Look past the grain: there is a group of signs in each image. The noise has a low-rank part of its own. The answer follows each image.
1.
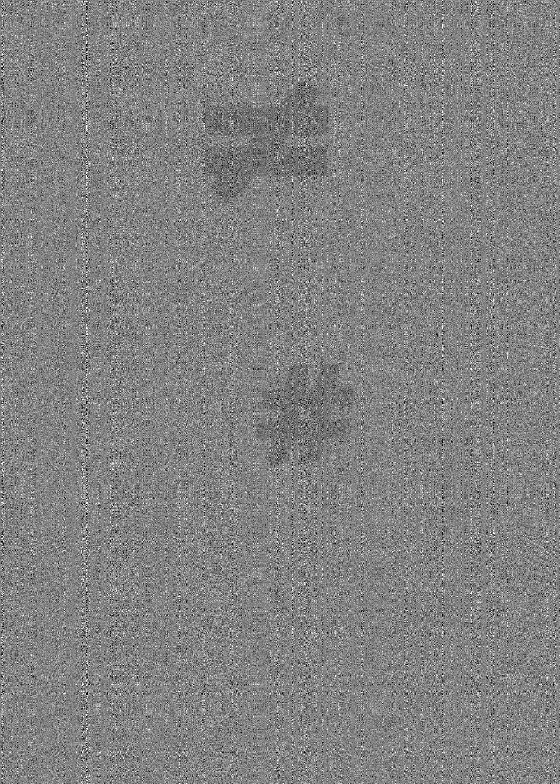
top middle: dark not-equal sign; centre: dark hash sign
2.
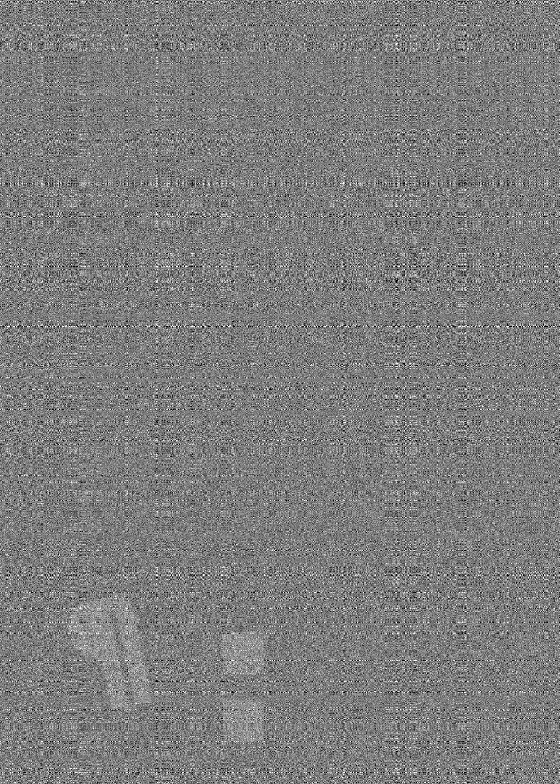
bottom left: light pilcrow; bottom middle: light colon
